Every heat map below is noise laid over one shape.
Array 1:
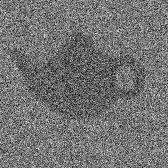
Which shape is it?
teapot
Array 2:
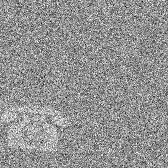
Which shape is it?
telephone
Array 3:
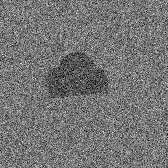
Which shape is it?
cloud
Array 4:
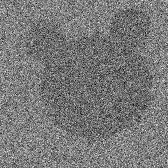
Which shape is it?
bear's head
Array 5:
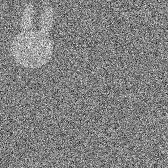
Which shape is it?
rabbit's head
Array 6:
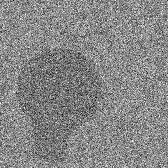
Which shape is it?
light bulb
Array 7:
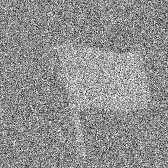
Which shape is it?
flag
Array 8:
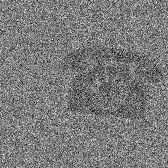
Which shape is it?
telephone
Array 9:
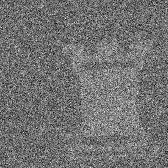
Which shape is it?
chess rook
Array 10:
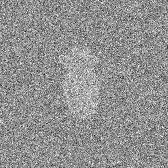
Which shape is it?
footprint
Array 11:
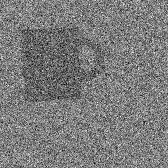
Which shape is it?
cup
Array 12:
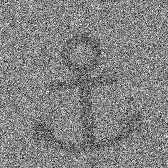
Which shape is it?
anchor
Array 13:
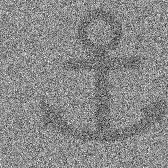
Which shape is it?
anchor
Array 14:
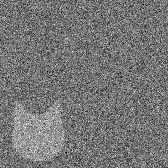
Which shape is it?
cat's head
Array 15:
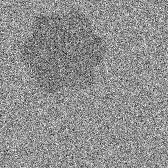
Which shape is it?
flower
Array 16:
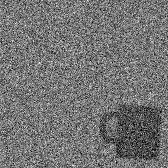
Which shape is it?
cup
